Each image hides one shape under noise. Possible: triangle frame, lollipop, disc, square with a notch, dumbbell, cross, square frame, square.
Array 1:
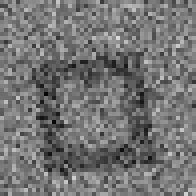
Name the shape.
square frame
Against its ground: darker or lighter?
darker
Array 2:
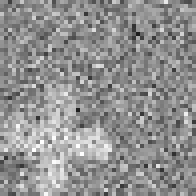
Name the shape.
cross
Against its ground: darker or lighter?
lighter
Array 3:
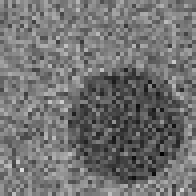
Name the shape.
disc
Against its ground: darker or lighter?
darker
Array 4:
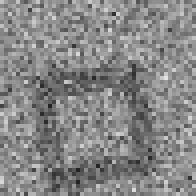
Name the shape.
square frame
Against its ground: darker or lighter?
darker
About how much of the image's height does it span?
two thirds
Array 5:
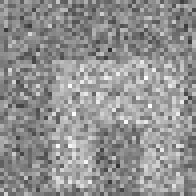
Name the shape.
square with a notch
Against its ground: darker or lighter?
lighter
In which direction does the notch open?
down
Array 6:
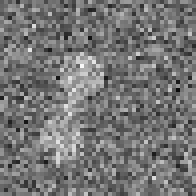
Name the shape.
dumbbell
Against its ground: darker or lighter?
lighter
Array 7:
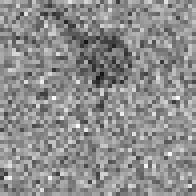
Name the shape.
lollipop
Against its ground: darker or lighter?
darker
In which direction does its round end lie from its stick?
down and right
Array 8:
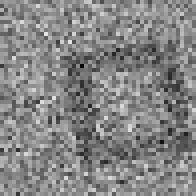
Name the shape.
square frame
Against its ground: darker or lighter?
darker
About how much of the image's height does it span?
two thirds
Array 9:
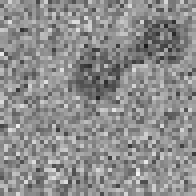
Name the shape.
dumbbell
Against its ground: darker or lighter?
darker
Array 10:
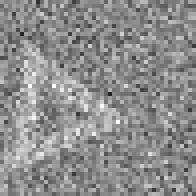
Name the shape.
triangle frame
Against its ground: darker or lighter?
lighter
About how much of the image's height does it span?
two thirds
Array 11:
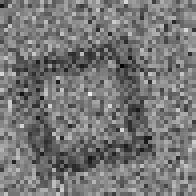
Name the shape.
square frame
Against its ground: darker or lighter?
darker
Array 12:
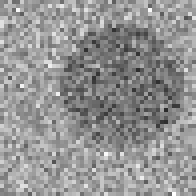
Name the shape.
disc
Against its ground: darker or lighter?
darker
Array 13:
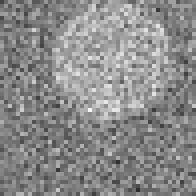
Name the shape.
disc
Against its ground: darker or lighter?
lighter
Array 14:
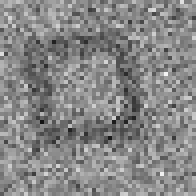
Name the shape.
square frame
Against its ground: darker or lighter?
darker
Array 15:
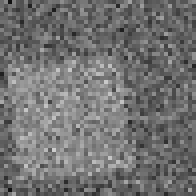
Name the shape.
square
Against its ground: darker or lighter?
lighter
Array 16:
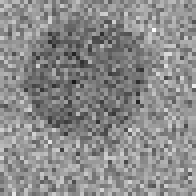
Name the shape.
disc
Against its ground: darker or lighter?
darker
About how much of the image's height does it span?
two thirds
